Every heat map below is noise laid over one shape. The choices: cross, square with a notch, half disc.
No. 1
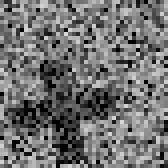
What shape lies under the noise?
cross
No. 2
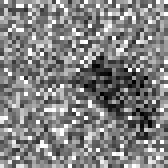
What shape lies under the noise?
half disc
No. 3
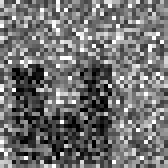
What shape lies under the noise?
square with a notch
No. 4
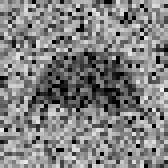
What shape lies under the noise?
half disc
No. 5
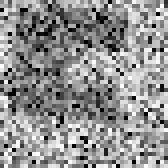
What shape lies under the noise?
square with a notch
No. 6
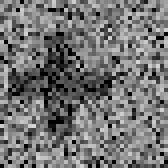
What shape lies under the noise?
cross
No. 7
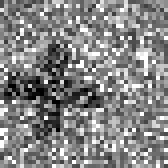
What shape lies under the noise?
cross
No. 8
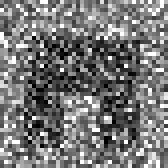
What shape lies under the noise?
square with a notch
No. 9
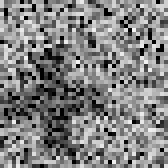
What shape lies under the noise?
cross
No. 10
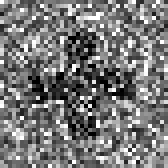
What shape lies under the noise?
cross
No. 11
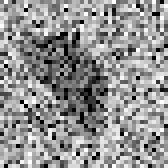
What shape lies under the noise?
half disc
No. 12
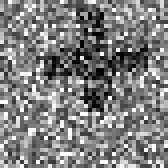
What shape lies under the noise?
cross
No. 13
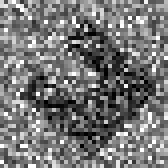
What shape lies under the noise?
square with a notch
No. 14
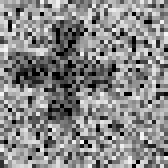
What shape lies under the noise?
cross
